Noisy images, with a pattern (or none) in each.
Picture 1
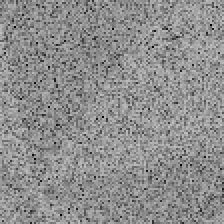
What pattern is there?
spokes from one point
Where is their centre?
bottom left
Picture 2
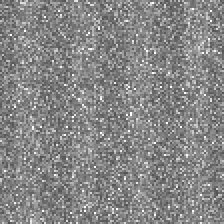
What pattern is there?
vertical stripes
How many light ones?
4
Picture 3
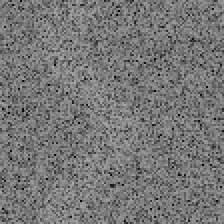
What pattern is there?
a wavy band
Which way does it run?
top to bottom
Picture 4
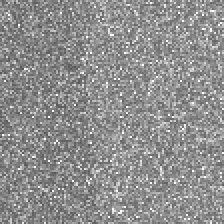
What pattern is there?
a sharp edge
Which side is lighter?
right
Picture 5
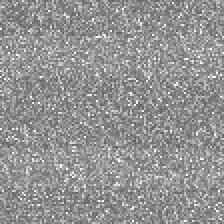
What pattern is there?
horizontal stripes
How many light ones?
2
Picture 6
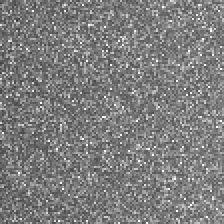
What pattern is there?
a smooth slope
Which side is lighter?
right
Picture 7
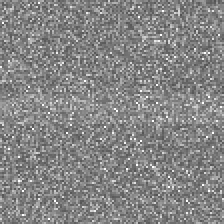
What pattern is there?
one horizontal stripe
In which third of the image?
middle
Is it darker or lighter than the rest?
lighter
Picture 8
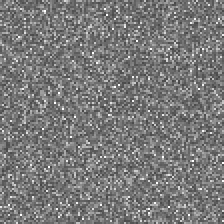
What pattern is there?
only noise
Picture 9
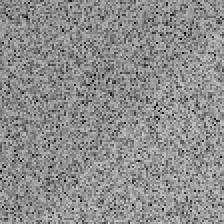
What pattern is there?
a sharp edge
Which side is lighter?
bottom right
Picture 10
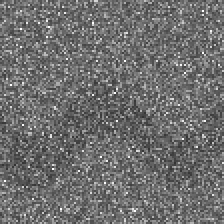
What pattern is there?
a wavy band
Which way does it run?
left to right
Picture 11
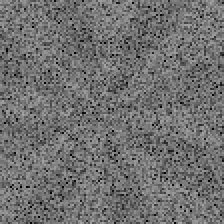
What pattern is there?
spokes from one point
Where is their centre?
centre
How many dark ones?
8
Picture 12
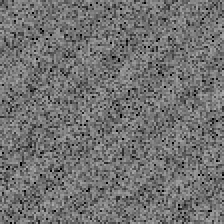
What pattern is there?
diagonal stripes
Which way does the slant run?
bottom left to top right
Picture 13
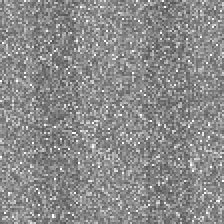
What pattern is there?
vertical stripes
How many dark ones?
2
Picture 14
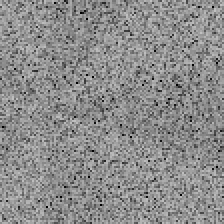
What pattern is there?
spokes from one point
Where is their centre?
middle left
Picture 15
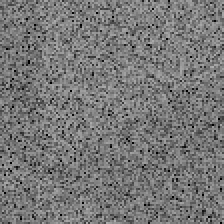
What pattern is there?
spokes from one point
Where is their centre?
bottom left
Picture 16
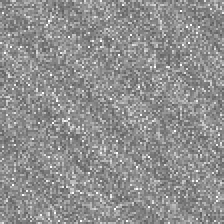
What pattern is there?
diagonal stripes
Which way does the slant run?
top left to bottom right
